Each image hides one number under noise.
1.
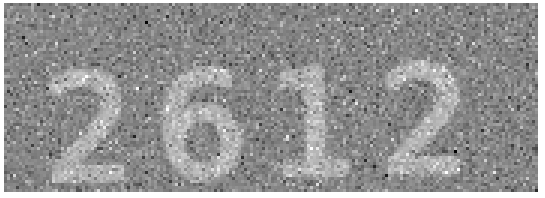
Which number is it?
2612
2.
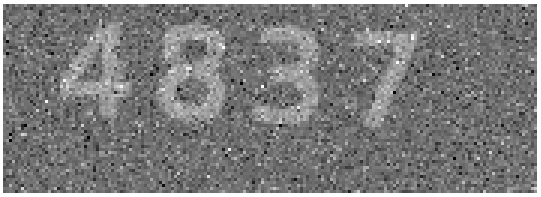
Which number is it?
4837
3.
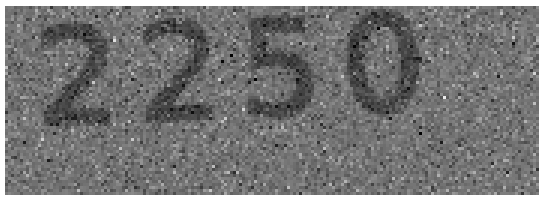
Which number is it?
2250
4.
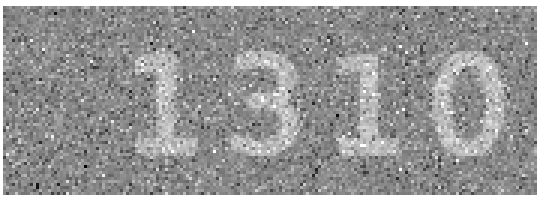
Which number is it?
1310
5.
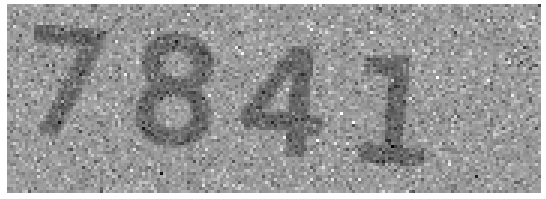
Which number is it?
7841
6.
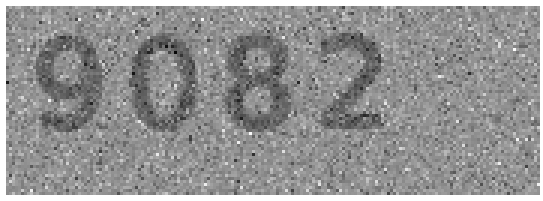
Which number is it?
9082
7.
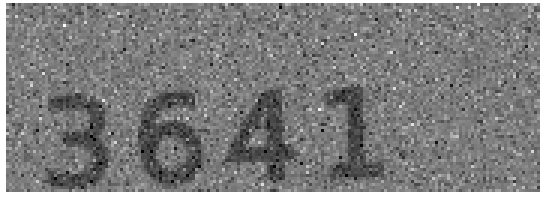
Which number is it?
3641
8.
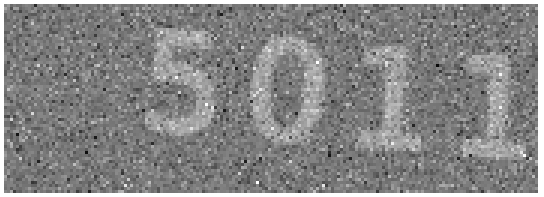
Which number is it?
5011
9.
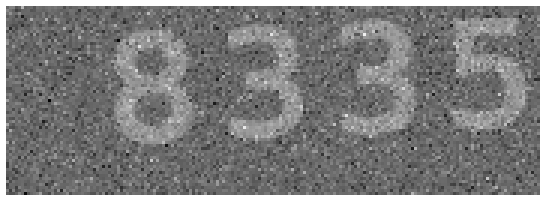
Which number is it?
8335
